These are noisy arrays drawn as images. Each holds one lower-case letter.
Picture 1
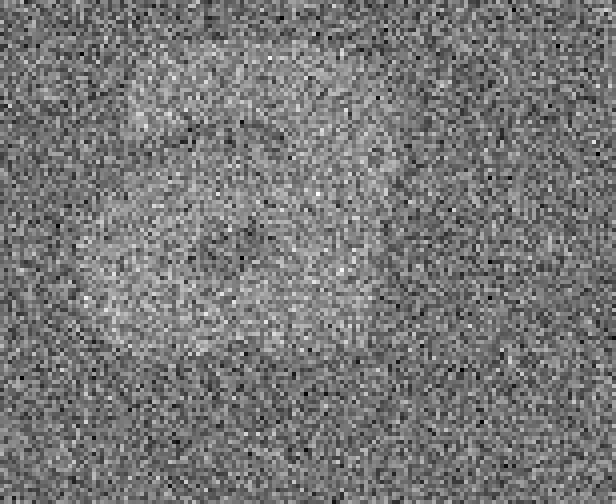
light a
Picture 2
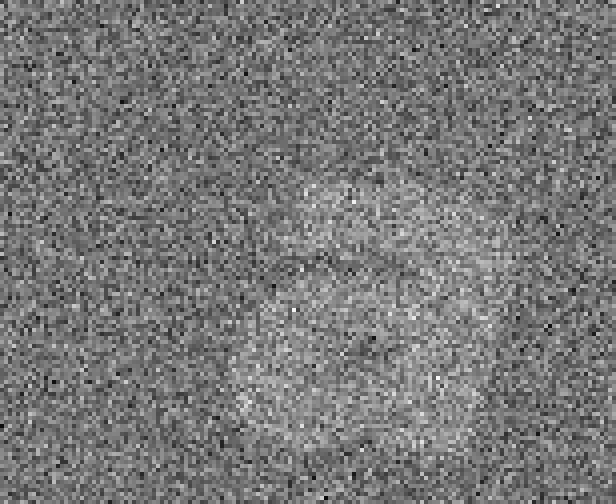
light a
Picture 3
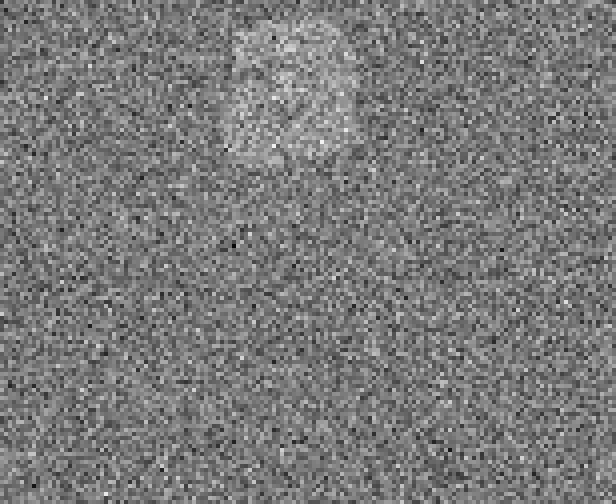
light a, top middle
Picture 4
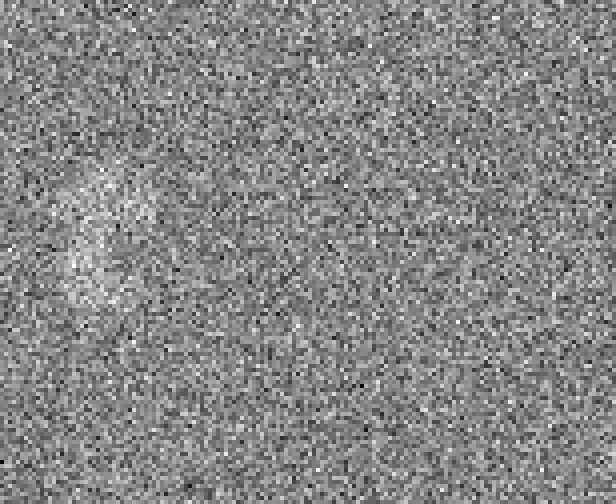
light t, middle left
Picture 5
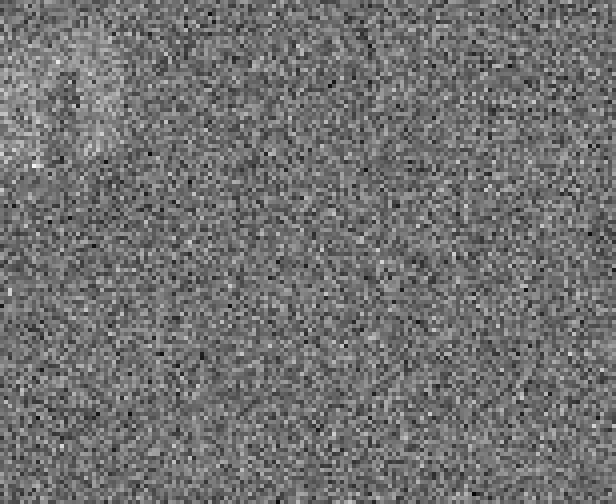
light n, top left
